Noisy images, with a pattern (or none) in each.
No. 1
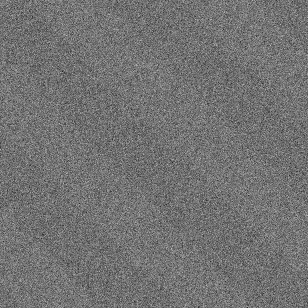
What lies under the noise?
diagonal stripes
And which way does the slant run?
top left to bottom right
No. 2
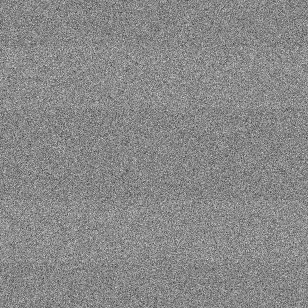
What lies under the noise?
horizontal stripes
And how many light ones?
2
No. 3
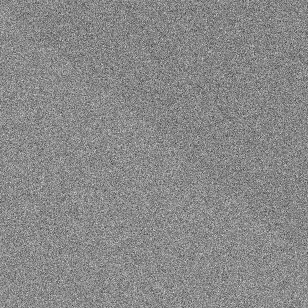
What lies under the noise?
a sharp edge
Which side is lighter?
bottom left
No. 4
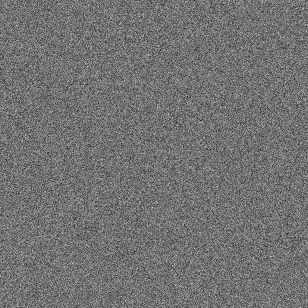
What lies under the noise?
only noise
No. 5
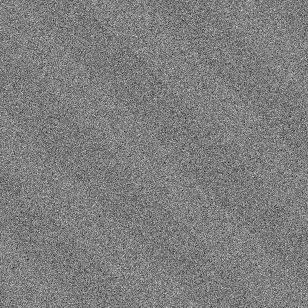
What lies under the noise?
diagonal stripes
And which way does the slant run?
top left to bottom right
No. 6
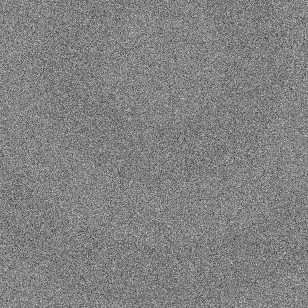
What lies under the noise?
rings round one point
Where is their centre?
top middle
